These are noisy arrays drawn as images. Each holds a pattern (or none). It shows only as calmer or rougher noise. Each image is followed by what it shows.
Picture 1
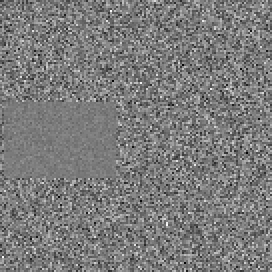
one block
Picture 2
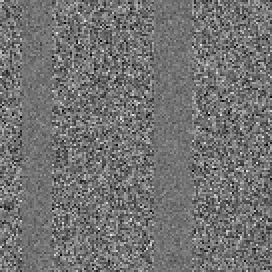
bands of columns
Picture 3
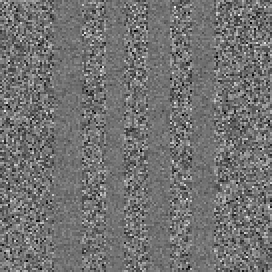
bands of columns
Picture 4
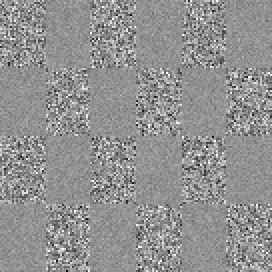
a checkerboard
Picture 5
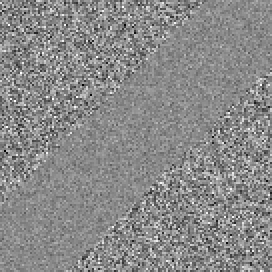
a diagonal band
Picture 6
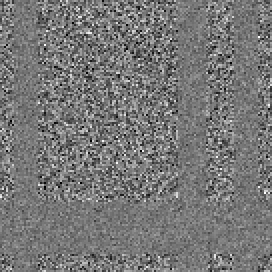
bands of rows crossing bands of columns
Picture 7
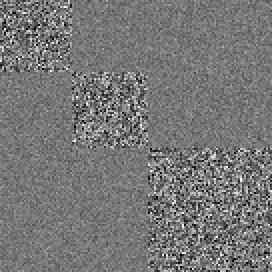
blocks along the diagonal
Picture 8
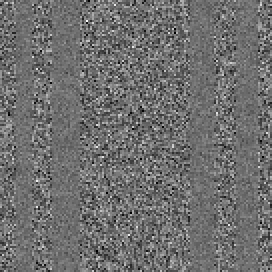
bands of columns
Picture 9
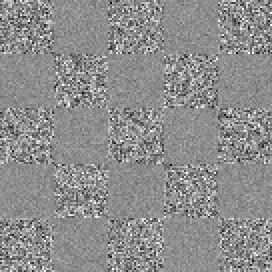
a checkerboard
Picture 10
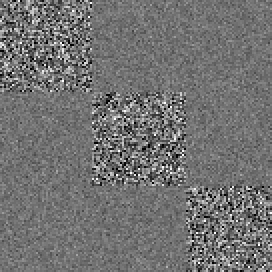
blocks along the diagonal
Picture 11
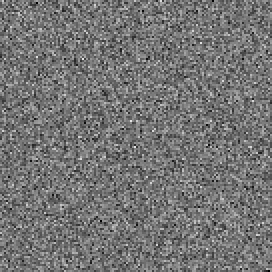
only noise
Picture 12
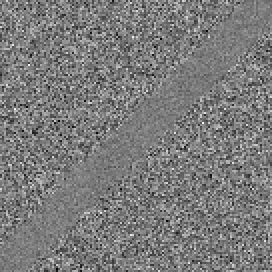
a diagonal band
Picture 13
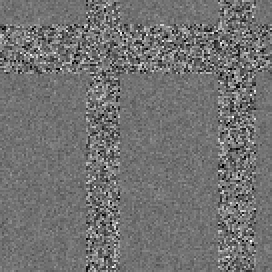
bands of rows crossing bands of columns
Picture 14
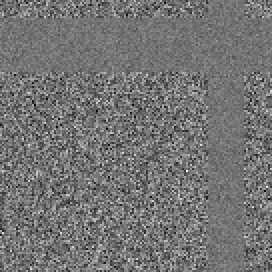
bands of rows crossing bands of columns
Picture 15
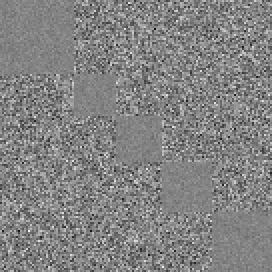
blocks along the diagonal
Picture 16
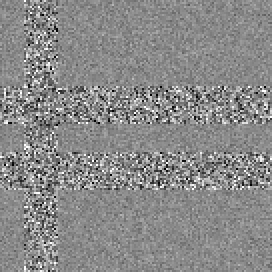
bands of rows crossing bands of columns
